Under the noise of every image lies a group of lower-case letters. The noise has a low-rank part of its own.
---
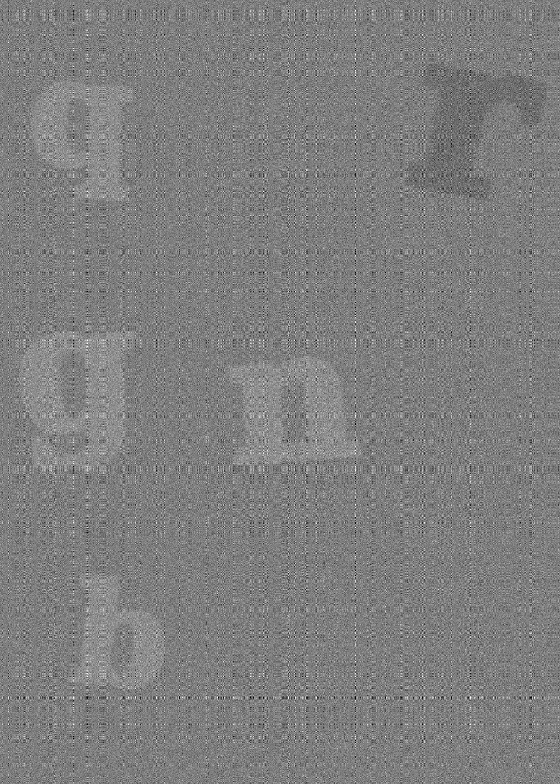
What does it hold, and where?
top left: light q; top right: dark r; middle left: light g; centre: light n; bottom left: light b
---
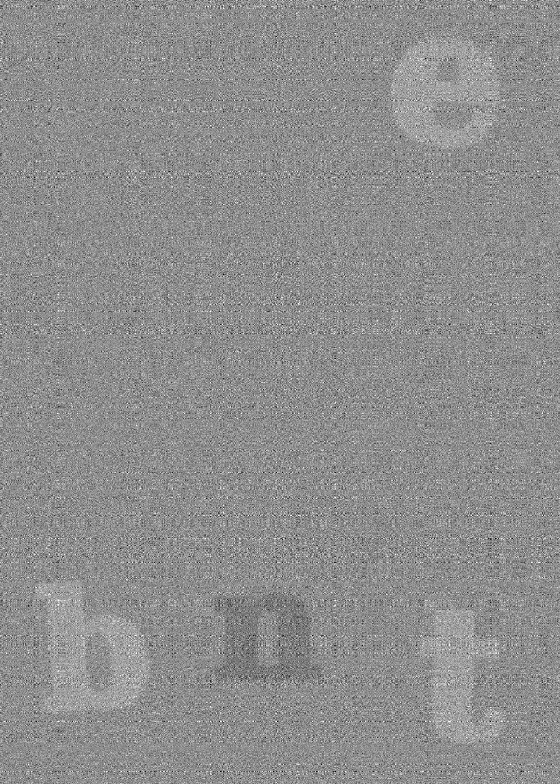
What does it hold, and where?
top right: light e; bottom left: light b; bottom middle: dark n; bottom right: light t
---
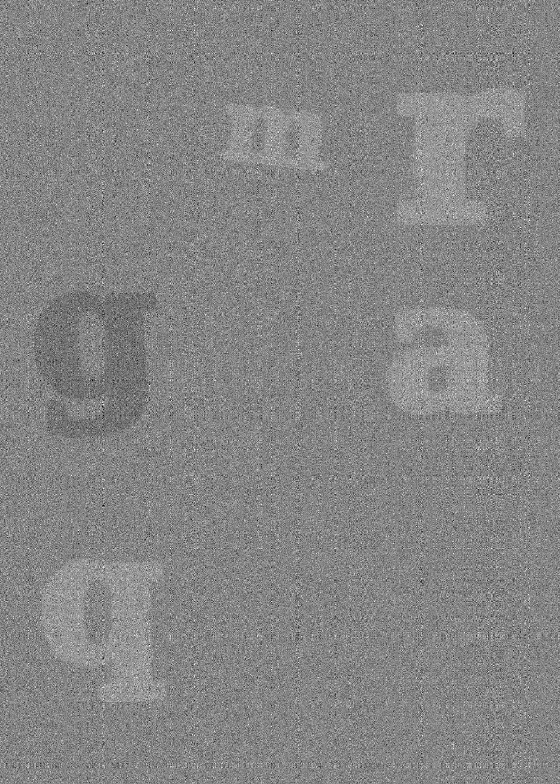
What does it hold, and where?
top middle: light m; top right: light r; middle left: dark g; middle right: light a; bottom left: light q
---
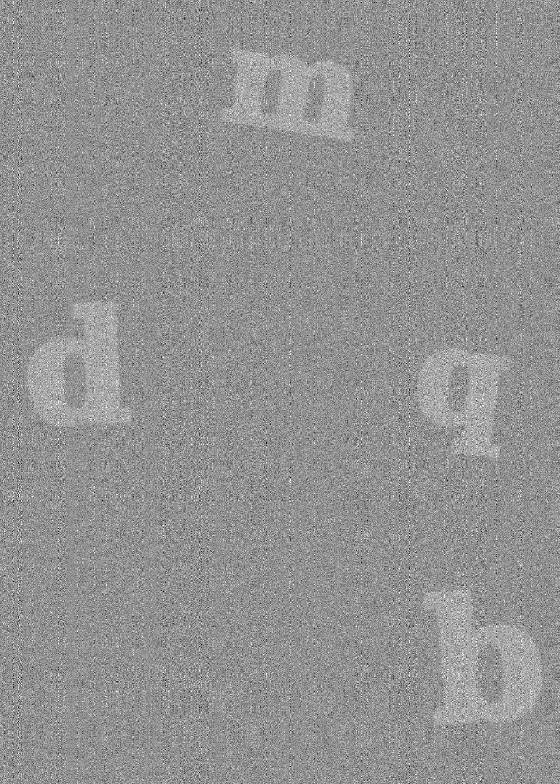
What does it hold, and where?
top middle: light m; middle left: light d; middle right: light q; bottom right: light b
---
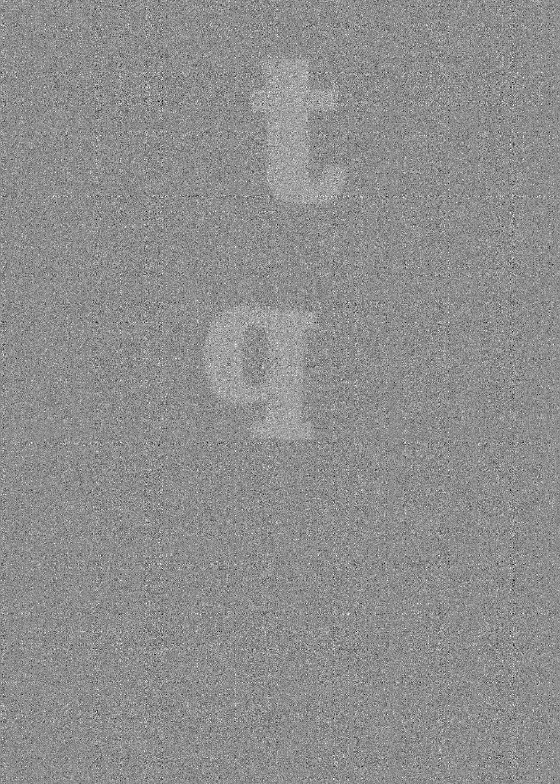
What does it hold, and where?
top middle: light t; centre: light q
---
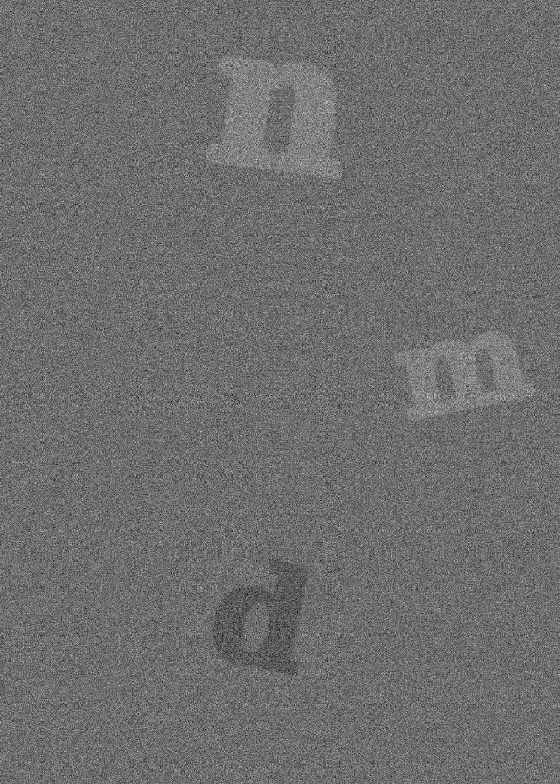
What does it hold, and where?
top middle: light n; middle right: light m; bottom middle: dark d
